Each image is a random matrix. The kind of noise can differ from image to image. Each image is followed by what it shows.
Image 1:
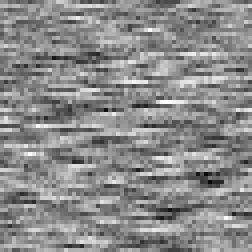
streaked along the rows
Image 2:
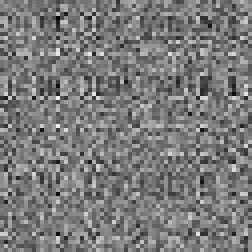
low rank plus noise
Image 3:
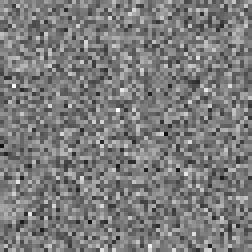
independent entries
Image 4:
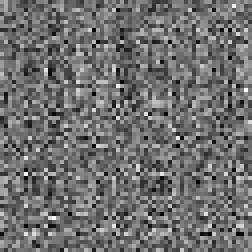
low rank plus noise
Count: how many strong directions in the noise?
two
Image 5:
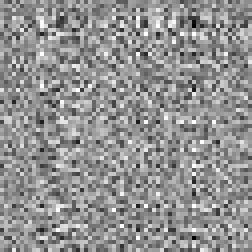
low rank plus noise
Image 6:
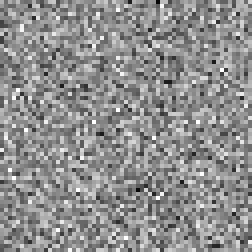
independent entries
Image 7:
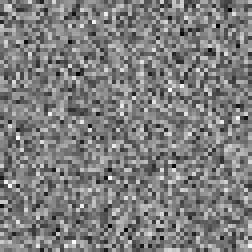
independent entries
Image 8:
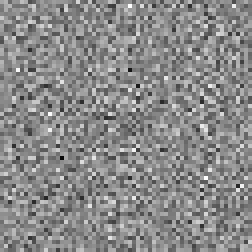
low rank plus noise
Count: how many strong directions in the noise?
two
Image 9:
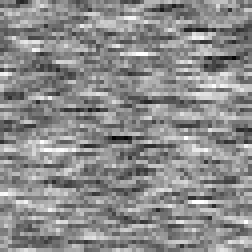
streaked along the rows
